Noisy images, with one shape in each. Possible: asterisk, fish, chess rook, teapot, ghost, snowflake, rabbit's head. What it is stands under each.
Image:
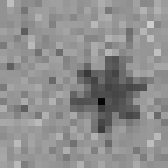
asterisk
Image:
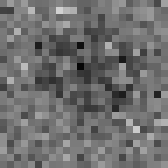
snowflake
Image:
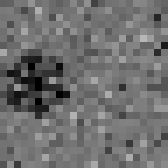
snowflake
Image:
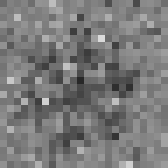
snowflake
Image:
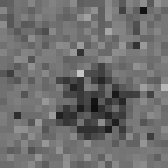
snowflake
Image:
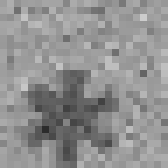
asterisk
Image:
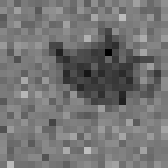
teapot
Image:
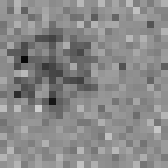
snowflake
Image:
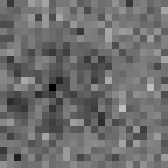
snowflake
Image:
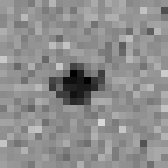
teapot
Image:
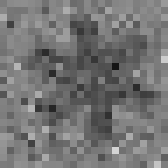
asterisk
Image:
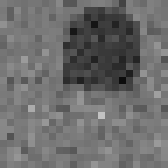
ghost
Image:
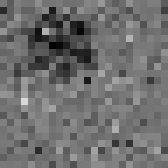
snowflake
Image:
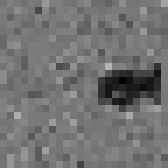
fish
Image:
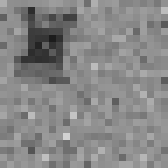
chess rook
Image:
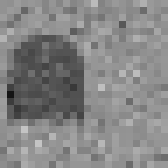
ghost
